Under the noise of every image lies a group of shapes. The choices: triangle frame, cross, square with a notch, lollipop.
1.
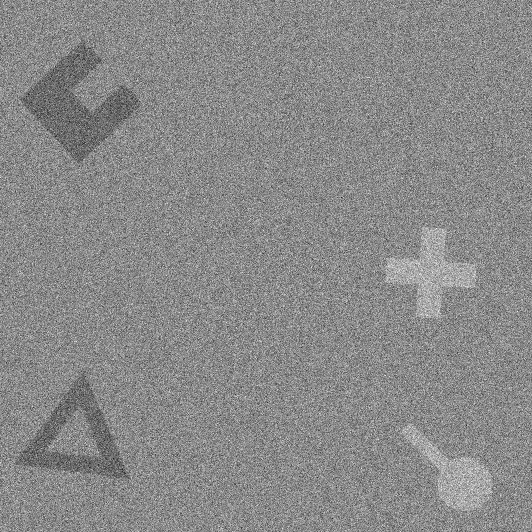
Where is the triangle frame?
bottom left
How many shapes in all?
4
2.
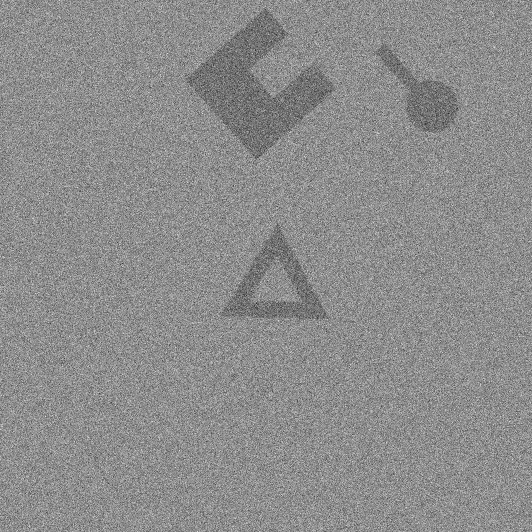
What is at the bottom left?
nothing
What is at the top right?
lollipop
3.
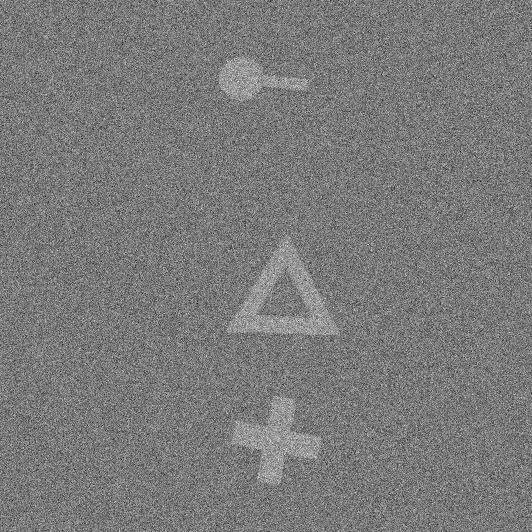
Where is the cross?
bottom middle
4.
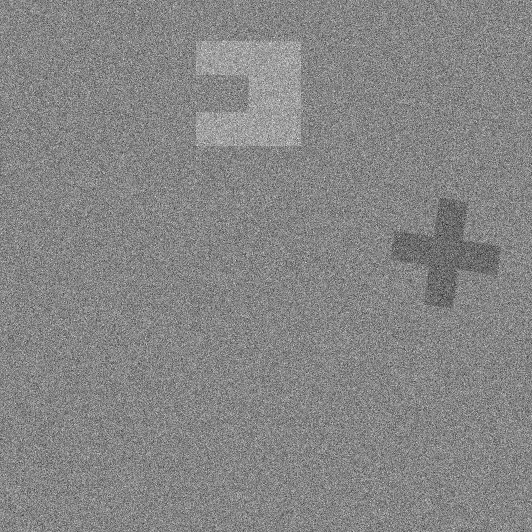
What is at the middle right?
cross
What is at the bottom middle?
nothing
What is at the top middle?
square with a notch
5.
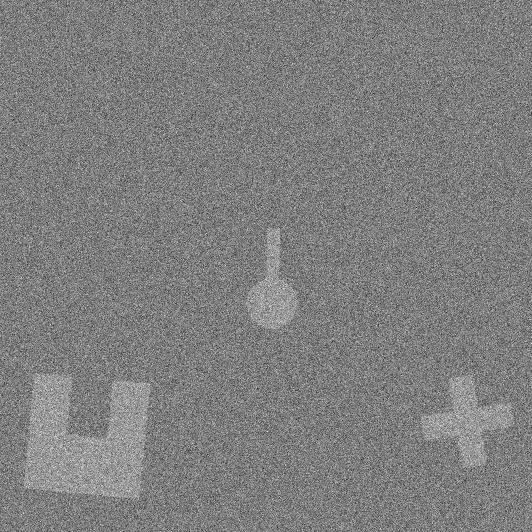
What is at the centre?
lollipop
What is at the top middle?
nothing
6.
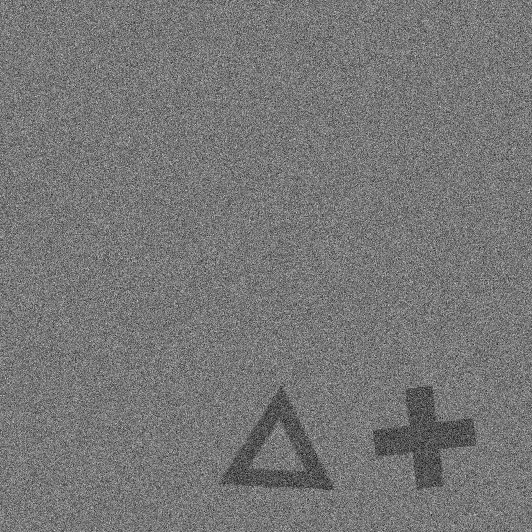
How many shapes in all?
2
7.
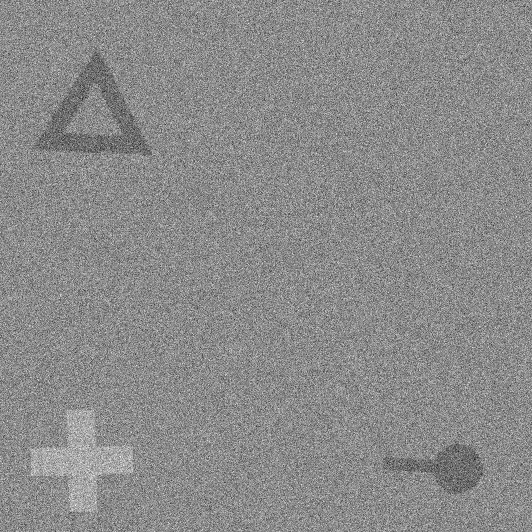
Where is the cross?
bottom left
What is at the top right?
nothing
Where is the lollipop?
bottom right
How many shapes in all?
3
